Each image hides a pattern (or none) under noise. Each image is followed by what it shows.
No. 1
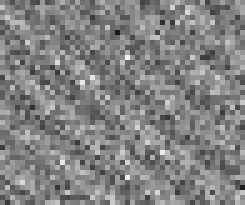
diagonal stripes
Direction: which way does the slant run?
top left to bottom right
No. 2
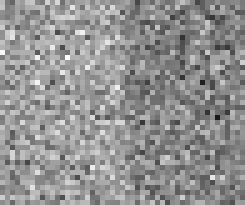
a sharp edge
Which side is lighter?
left
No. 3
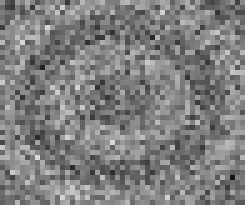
rings round one point
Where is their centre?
centre
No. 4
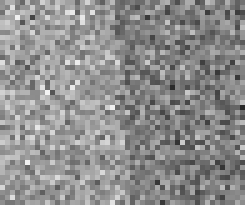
a sharp edge
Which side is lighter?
left
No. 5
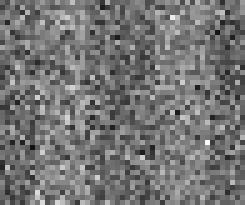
vertical stripes
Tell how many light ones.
2
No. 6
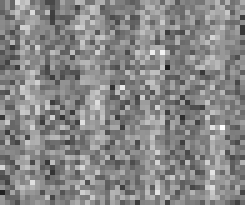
vertical stripes
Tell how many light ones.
4
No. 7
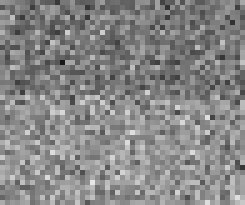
a sharp edge
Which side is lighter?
bottom
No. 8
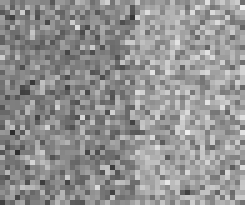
a sharp edge
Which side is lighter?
right
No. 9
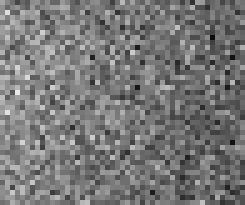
a smooth slope
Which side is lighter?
left
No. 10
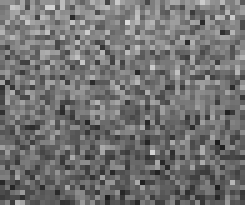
a smooth slope
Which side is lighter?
top
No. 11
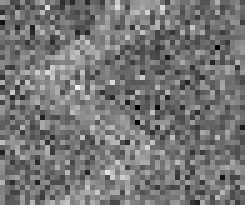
a wavy band
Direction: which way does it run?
top to bottom
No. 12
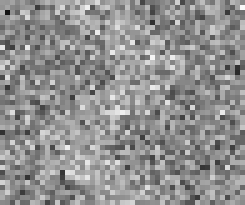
a wavy band
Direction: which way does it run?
top to bottom
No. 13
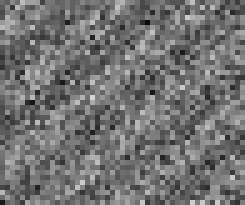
diagonal stripes
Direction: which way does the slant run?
bottom left to top right
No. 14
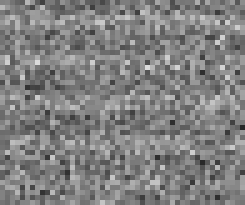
horizontal stripes
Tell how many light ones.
5
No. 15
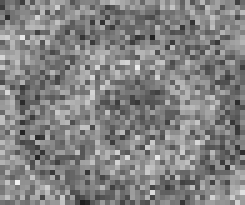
rings round one point
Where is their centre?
centre
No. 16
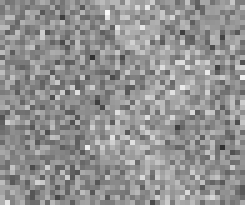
a wavy band
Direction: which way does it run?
top to bottom
